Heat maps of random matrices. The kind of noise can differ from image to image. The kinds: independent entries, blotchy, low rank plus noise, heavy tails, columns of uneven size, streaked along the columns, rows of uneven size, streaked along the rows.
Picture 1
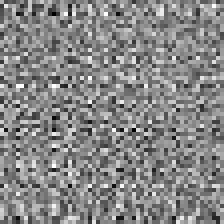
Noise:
low rank plus noise
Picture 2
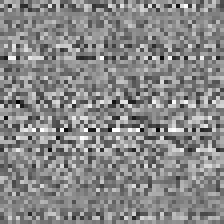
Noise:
rows of uneven size
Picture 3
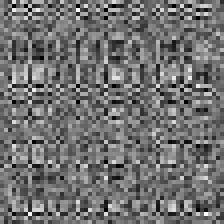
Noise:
low rank plus noise
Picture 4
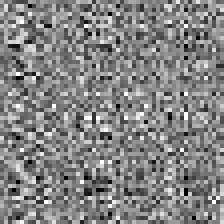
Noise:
low rank plus noise
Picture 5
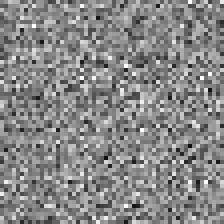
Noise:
low rank plus noise
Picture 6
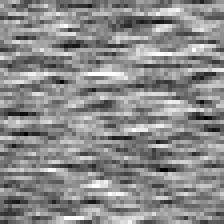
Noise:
streaked along the rows
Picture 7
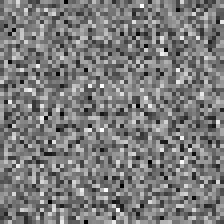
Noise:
independent entries
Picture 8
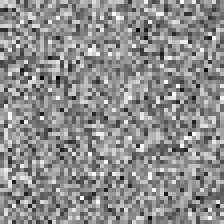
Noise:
independent entries
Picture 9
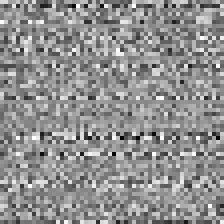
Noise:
rows of uneven size
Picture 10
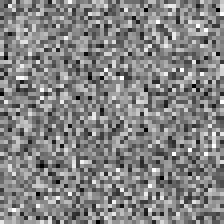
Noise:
independent entries
